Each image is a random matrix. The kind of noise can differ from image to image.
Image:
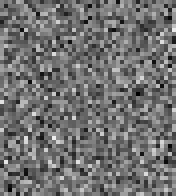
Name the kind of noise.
independent entries
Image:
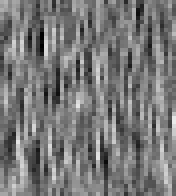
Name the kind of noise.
streaked along the columns
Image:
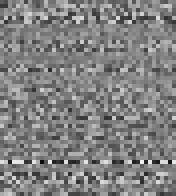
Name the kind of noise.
rows of uneven size
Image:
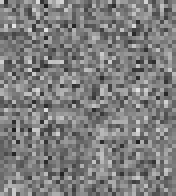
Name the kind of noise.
low rank plus noise
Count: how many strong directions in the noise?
five to eight
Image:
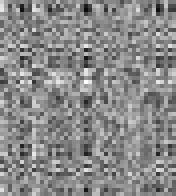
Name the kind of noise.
low rank plus noise
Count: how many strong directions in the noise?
one
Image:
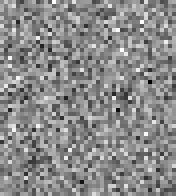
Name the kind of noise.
independent entries
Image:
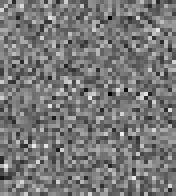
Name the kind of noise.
independent entries
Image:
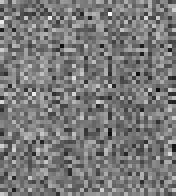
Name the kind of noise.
low rank plus noise
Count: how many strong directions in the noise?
three or four
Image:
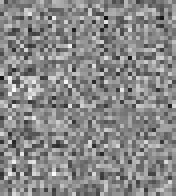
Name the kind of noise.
low rank plus noise
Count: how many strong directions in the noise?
five to eight
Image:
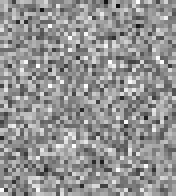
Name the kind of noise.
independent entries
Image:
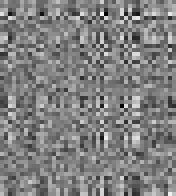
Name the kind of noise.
low rank plus noise
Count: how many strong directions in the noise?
one
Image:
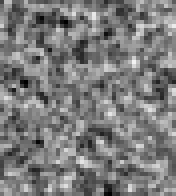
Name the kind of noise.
blotchy
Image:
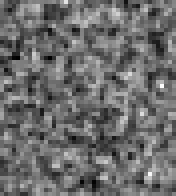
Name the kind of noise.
blotchy
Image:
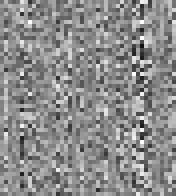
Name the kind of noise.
columns of uneven size
